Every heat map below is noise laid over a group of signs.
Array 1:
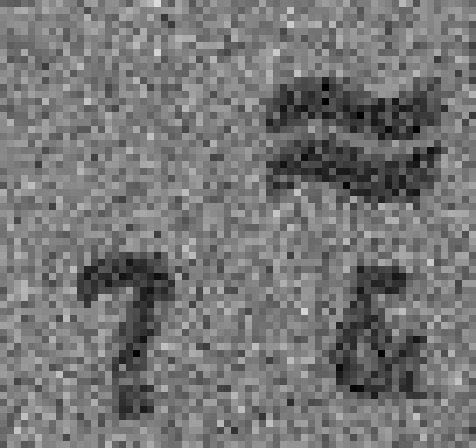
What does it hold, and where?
top right: approximately sign; bottom left: question mark; bottom right: ampersand
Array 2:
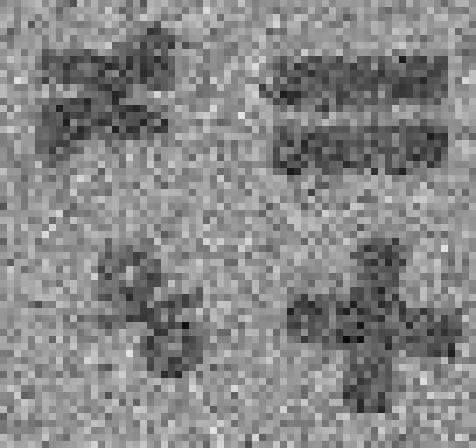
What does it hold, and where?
top left: not-equal sign; top right: equals sign; bottom left: percent sign; bottom right: plus sign
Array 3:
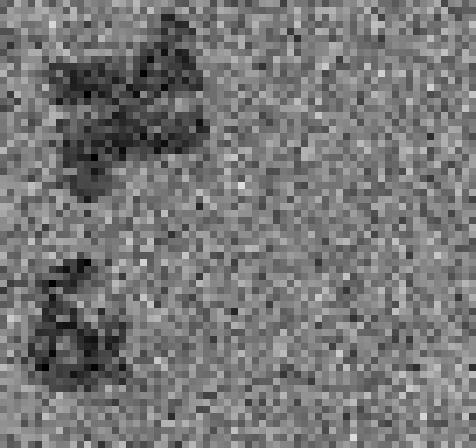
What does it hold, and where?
top left: not-equal sign; bottom left: ampersand
